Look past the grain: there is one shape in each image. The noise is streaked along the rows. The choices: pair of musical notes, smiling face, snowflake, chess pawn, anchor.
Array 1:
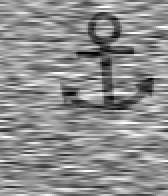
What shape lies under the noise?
anchor
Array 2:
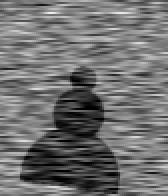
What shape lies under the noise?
chess pawn
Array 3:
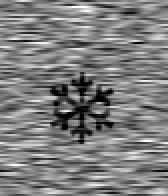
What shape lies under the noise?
snowflake
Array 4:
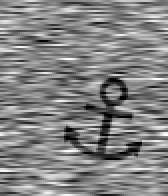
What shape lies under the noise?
anchor
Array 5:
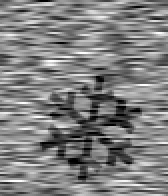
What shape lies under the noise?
snowflake
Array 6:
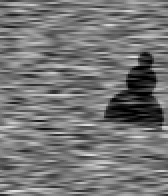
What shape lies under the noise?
chess pawn
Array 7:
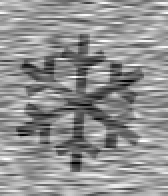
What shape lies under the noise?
snowflake
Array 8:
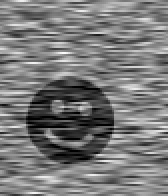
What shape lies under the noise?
smiling face
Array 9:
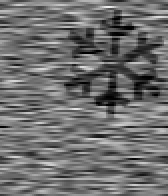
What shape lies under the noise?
snowflake
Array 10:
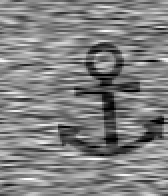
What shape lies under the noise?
anchor
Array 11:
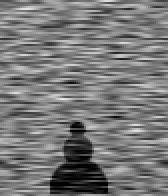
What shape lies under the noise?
chess pawn
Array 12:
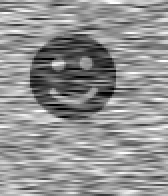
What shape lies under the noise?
smiling face
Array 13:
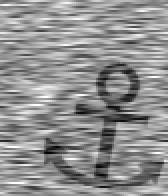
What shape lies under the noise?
anchor
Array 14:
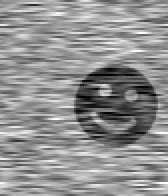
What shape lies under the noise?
smiling face
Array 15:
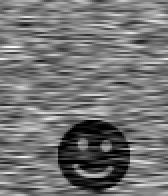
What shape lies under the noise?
smiling face
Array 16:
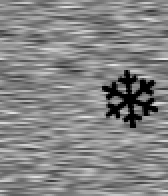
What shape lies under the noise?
snowflake
